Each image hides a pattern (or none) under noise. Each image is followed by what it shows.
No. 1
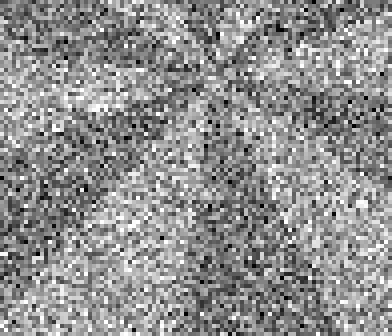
spokes from one point
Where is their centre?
top middle
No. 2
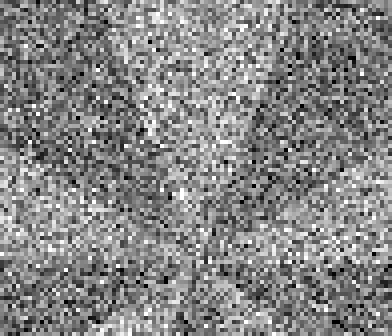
spokes from one point
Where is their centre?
bottom middle
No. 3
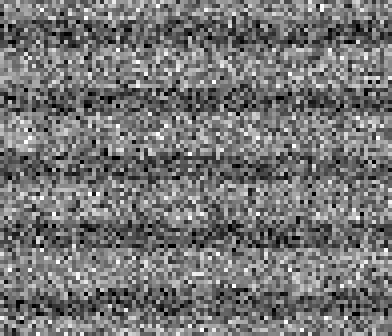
horizontal stripes
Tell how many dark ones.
5
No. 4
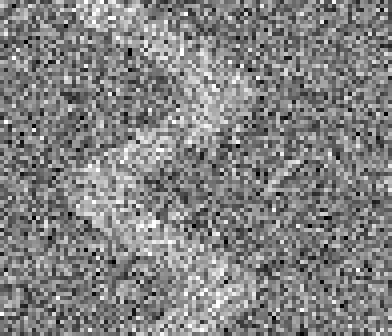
a wavy band
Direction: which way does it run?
top to bottom
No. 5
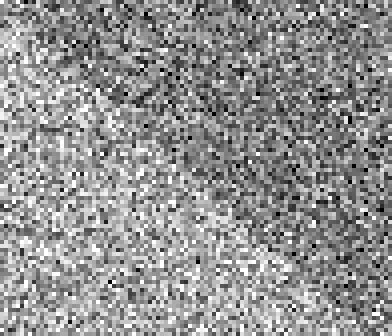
a sharp edge
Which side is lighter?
bottom left
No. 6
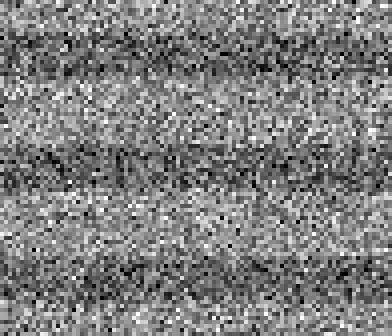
horizontal stripes
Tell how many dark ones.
3
